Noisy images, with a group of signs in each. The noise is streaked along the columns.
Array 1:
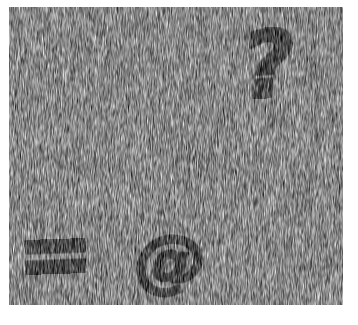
top right: question mark; bottom left: equals sign; bottom middle: at sign
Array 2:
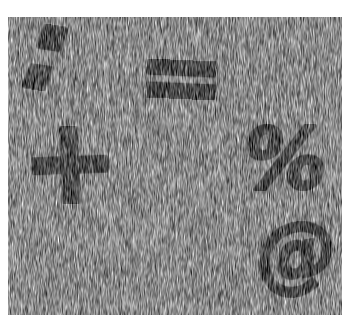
top left: colon; top middle: equals sign; middle left: plus sign; middle right: percent sign; bottom right: at sign
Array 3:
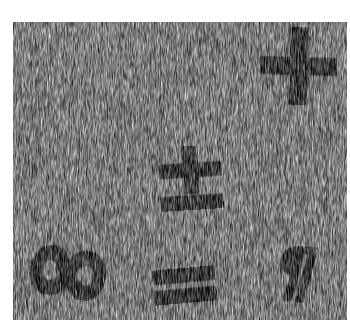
top right: plus sign; centre: plus-minus sign; bottom left: infinity sign; bottom middle: equals sign; bottom right: pilcrow
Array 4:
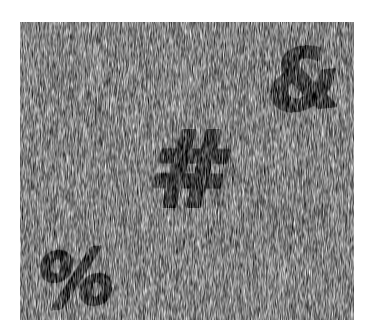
top right: ampersand; centre: hash sign; bottom left: percent sign
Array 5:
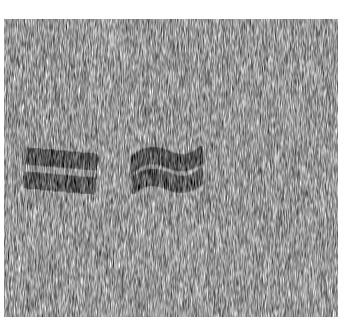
middle left: equals sign; centre: approximately sign
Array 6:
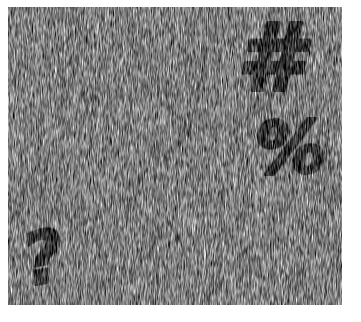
top right: hash sign; middle right: percent sign; bottom left: question mark
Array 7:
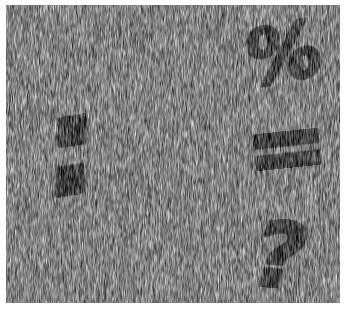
top right: percent sign; middle left: colon; middle right: equals sign; bottom right: question mark
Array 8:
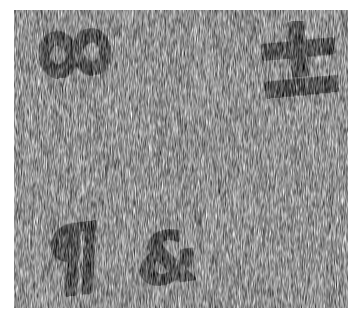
top left: infinity sign; top right: plus-minus sign; bottom left: pilcrow; bottom middle: ampersand
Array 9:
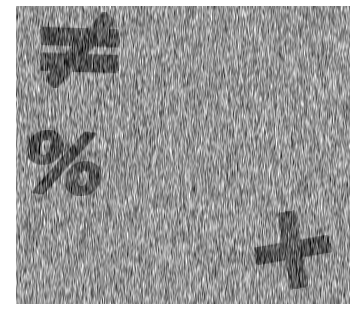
top left: not-equal sign; middle left: percent sign; bottom right: plus sign
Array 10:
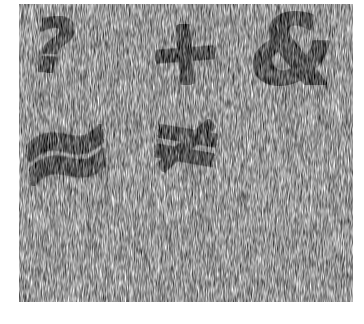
top left: question mark; top middle: plus sign; top right: ampersand; middle left: approximately sign; centre: not-equal sign
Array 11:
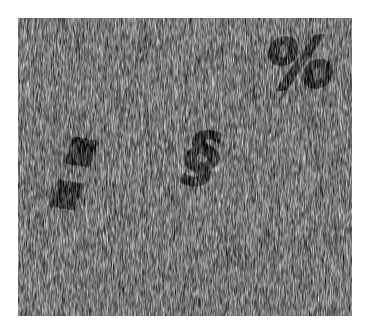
top right: percent sign; middle left: colon; centre: section sign
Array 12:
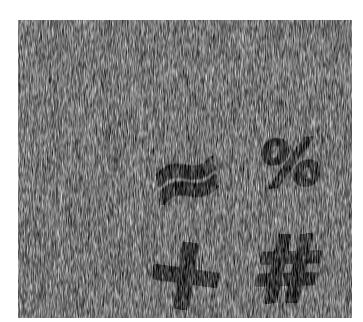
centre: approximately sign; middle right: percent sign; bottom middle: plus sign; bottom right: hash sign
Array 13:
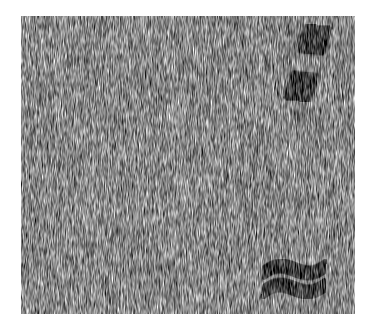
top right: colon; bottom right: approximately sign
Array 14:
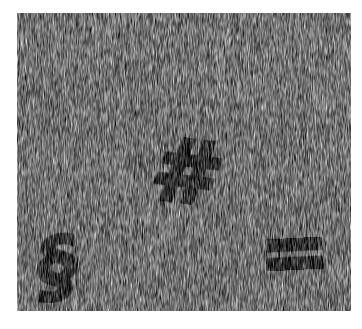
centre: hash sign; bottom left: section sign; bottom right: equals sign
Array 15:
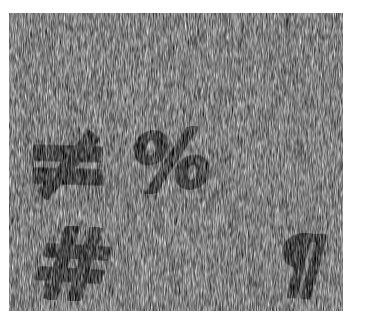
middle left: not-equal sign; centre: percent sign; bottom left: hash sign; bottom right: pilcrow
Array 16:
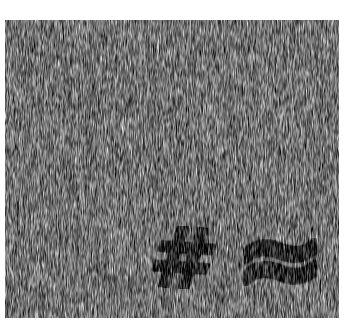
bottom middle: hash sign; bottom right: approximately sign
